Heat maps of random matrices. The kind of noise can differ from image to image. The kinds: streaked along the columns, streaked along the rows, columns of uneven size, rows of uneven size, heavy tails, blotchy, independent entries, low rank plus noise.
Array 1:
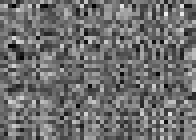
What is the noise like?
low rank plus noise
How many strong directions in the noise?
two
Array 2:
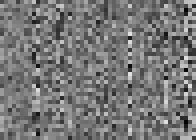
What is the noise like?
columns of uneven size
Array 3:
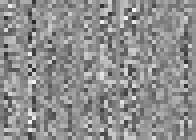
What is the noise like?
columns of uneven size
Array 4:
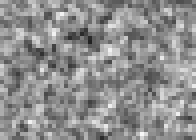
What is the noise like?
blotchy
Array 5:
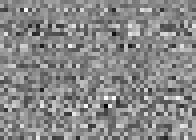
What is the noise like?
rows of uneven size
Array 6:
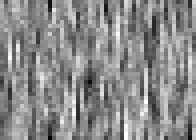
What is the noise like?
streaked along the columns
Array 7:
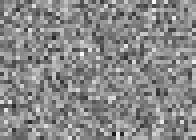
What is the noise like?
independent entries
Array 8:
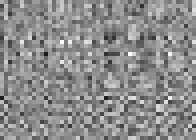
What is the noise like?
low rank plus noise
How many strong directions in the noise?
two
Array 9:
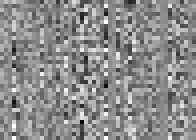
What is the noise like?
columns of uneven size
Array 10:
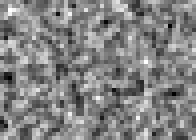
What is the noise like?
blotchy
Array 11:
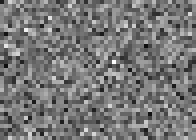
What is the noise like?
independent entries
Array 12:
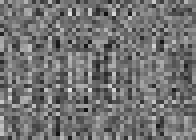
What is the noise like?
low rank plus noise
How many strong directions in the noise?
two
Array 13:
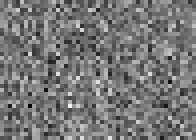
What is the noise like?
low rank plus noise
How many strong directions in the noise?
five to eight
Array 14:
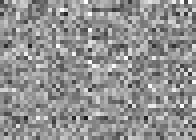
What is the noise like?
low rank plus noise
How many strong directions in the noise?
five to eight
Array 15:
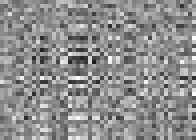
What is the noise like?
low rank plus noise
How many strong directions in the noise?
one
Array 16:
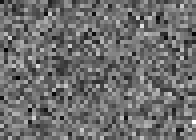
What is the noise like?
independent entries
